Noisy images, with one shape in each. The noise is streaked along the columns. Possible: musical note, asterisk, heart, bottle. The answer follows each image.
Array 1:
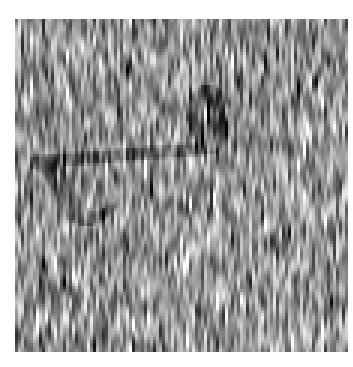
musical note
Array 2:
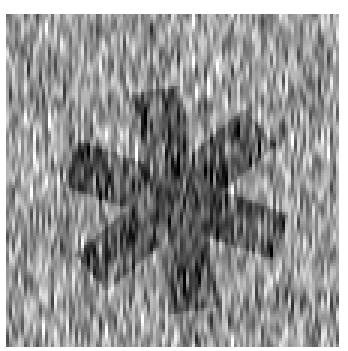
asterisk
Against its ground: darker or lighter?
darker
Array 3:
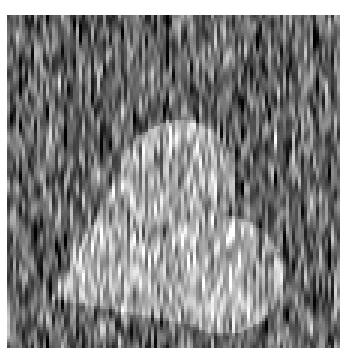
heart
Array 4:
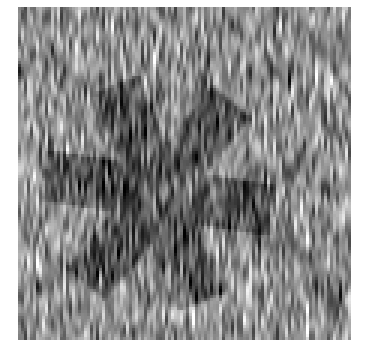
asterisk
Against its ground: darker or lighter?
darker
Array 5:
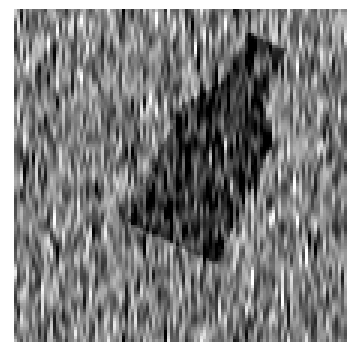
bottle
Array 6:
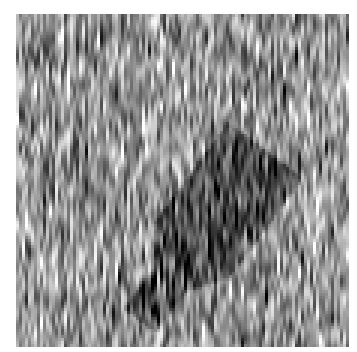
bottle
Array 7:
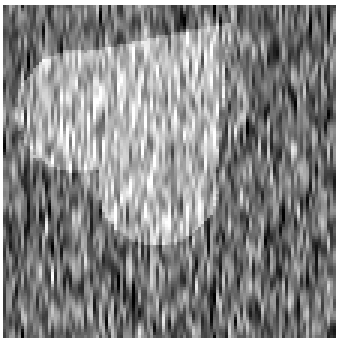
heart
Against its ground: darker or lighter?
lighter
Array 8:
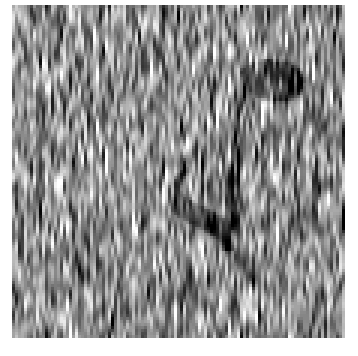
musical note
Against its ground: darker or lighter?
darker
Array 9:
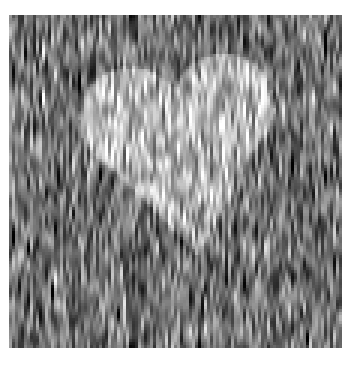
heart
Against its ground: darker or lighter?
lighter
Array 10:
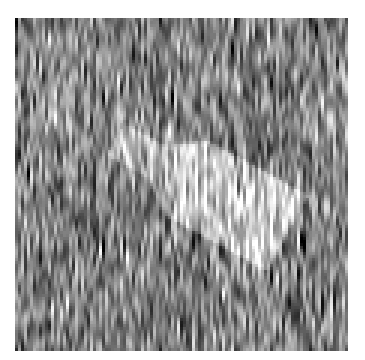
bottle
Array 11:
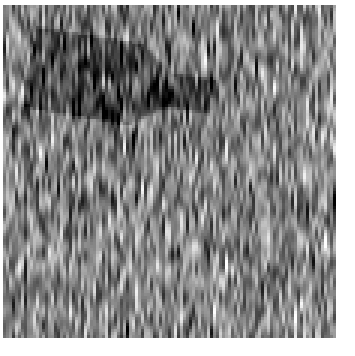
bottle
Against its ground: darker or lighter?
darker
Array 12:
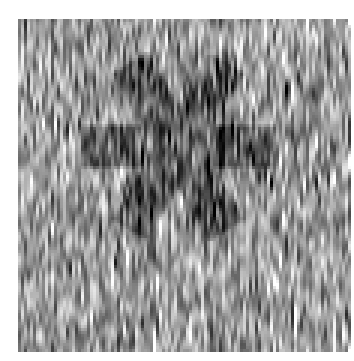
asterisk
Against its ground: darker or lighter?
darker
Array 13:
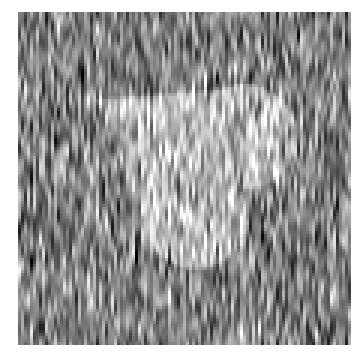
heart
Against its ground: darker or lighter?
lighter
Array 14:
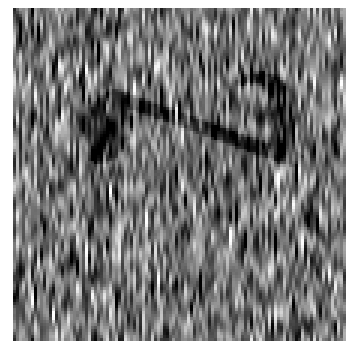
musical note
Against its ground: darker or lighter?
darker
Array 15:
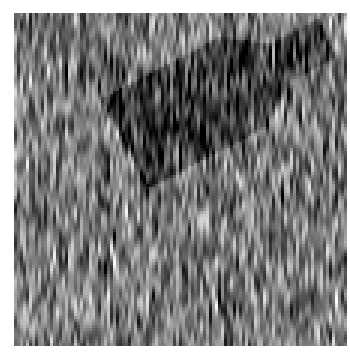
bottle
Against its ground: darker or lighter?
darker
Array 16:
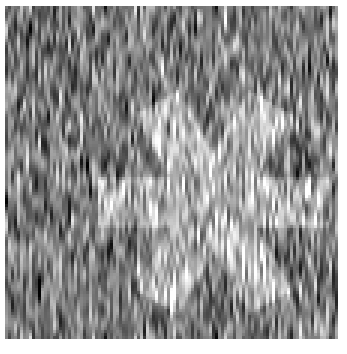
asterisk
